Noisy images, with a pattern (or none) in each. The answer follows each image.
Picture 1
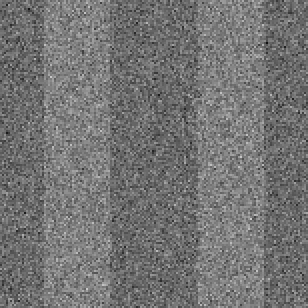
vertical stripes
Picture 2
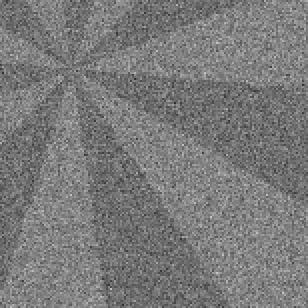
spokes from one point
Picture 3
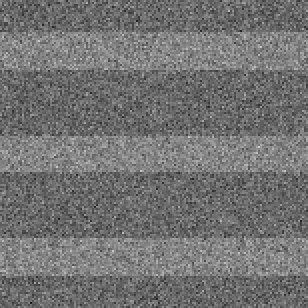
horizontal stripes
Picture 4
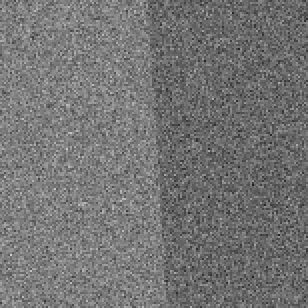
a sharp edge
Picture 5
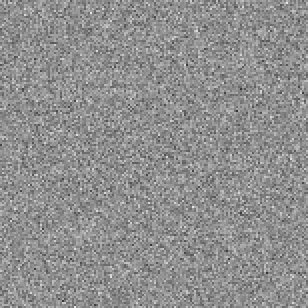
only noise
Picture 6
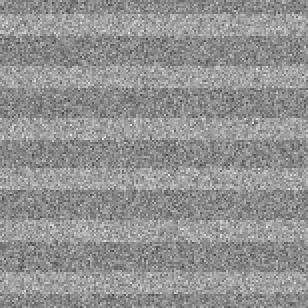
horizontal stripes
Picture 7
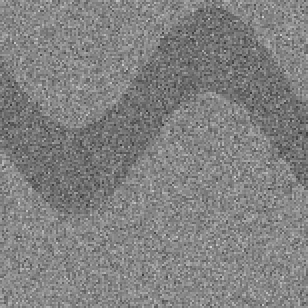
a wavy band
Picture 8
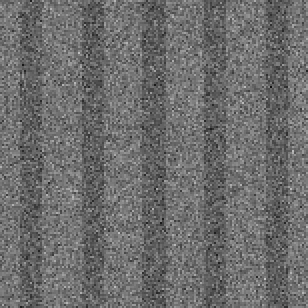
vertical stripes
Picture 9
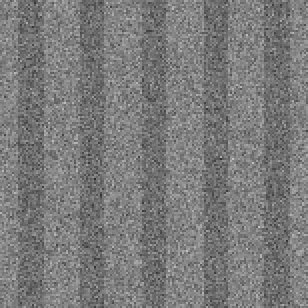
vertical stripes
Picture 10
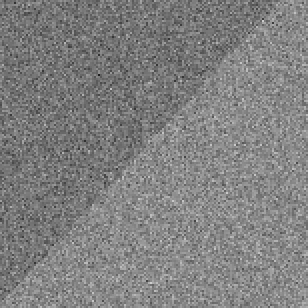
a sharp edge
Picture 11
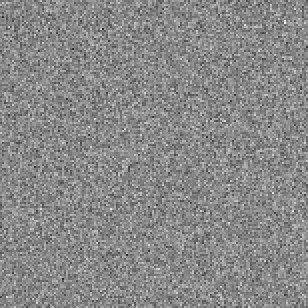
only noise
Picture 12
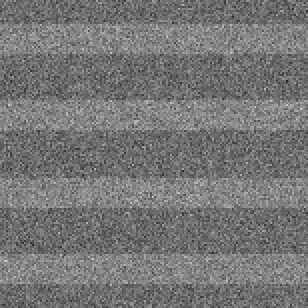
horizontal stripes
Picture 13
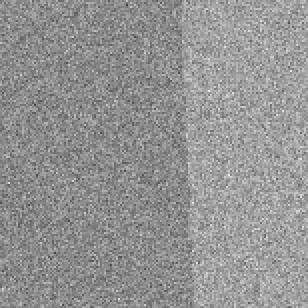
a sharp edge
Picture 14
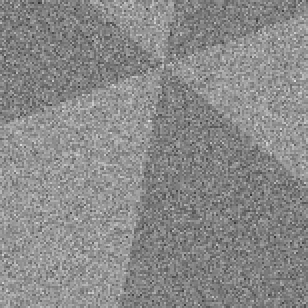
spokes from one point
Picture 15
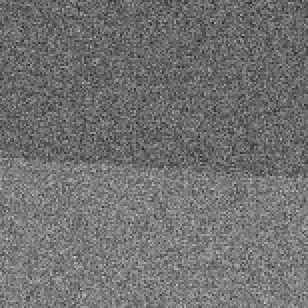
a sharp edge
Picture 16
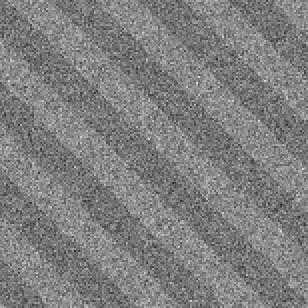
diagonal stripes
